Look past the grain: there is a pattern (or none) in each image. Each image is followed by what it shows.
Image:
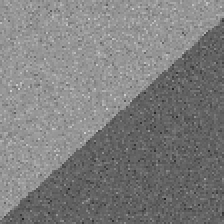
a sharp edge
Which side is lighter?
top left
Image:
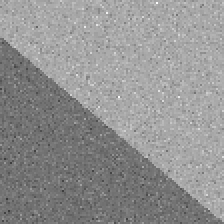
a sharp edge
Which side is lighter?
top right
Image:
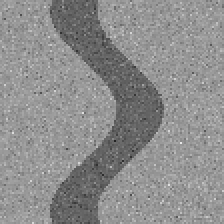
a wavy band
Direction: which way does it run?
top to bottom
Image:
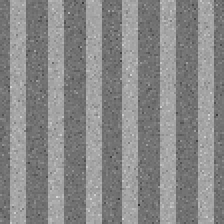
vertical stripes
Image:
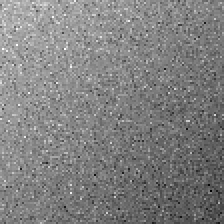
a smooth slope
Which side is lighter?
top left
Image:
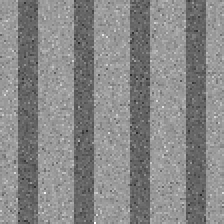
vertical stripes
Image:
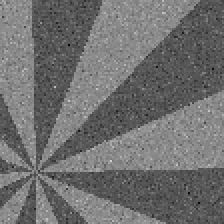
spokes from one point
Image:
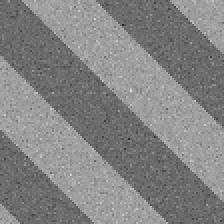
diagonal stripes
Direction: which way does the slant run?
top left to bottom right
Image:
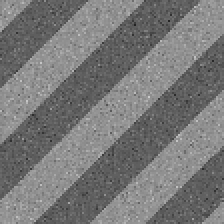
diagonal stripes
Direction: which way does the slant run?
bottom left to top right
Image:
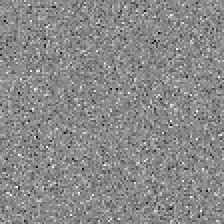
only noise
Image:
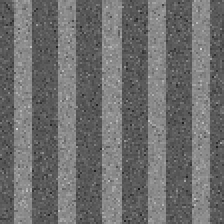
vertical stripes
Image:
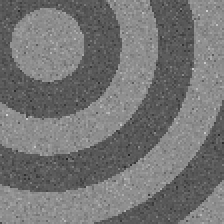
rings round one point
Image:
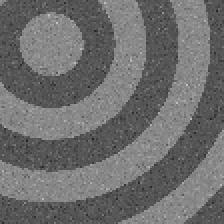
rings round one point
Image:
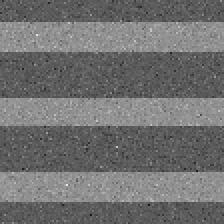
horizontal stripes
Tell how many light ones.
3
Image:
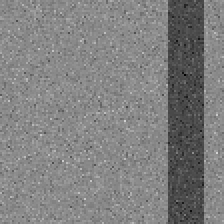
one vertical stripe
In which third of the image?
right
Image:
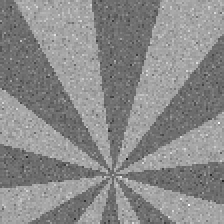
spokes from one point
